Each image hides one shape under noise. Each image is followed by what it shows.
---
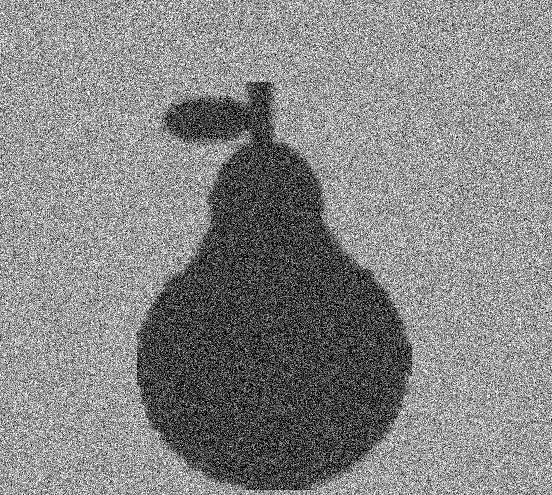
dark pear
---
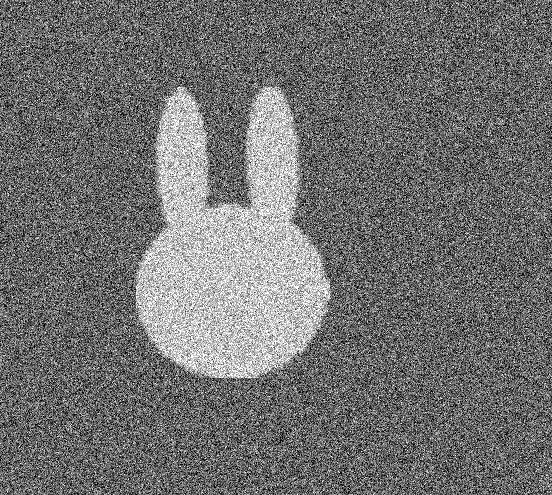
light rabbit's head
